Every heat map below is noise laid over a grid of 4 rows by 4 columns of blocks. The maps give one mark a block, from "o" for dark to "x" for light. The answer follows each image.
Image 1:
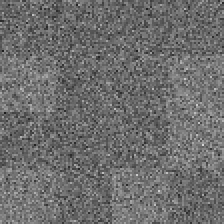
oooo
xoox
ooox
xoxo
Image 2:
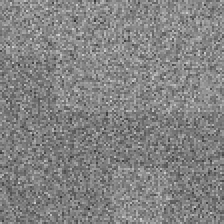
xxxx
oxxx
oooo
ooxo
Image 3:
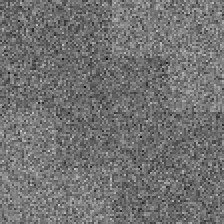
ooxx
ooox
xooo
xxoo
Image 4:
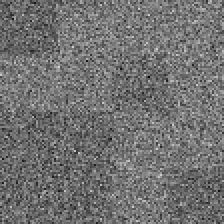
oxxx
xxox
ooxx
ooxo
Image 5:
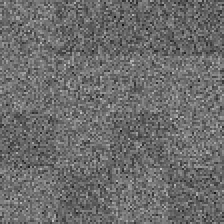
xooo
xxxx
oxox
xoxo
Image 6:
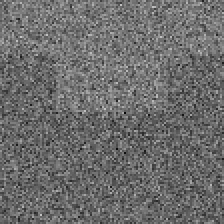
xxxx
oxxo
oooo
oooo
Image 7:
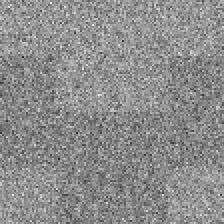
xxxx
oxxo
oooo
xoox
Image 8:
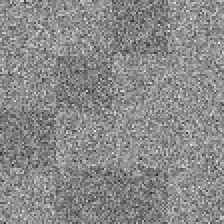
xxox
xoxx
oxxx
xoox
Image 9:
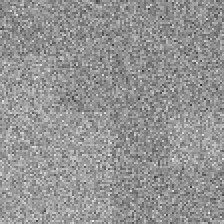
oooo
xooo
xxox
xxoo
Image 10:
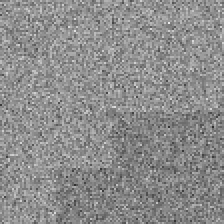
xxxx
xxxx
xxoo
xooo
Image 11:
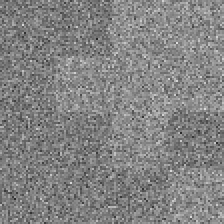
ooxx
oxxx
ooxo
ooox
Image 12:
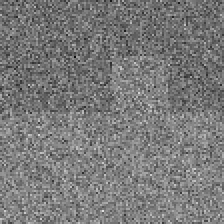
oooo
ooxo
xxxx
xxxx
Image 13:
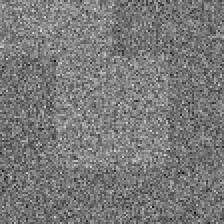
xxoo
oxxo
oxxo
oooo
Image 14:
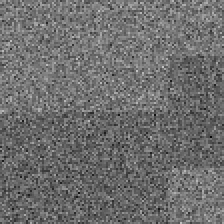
xxxx
xxxo
oooo
ooox
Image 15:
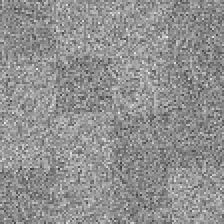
oxxo
xoxo
xxoo
oxox
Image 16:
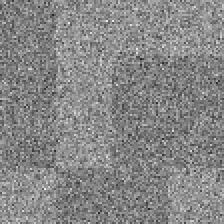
oxxx
oxoo
oxoo
xoox
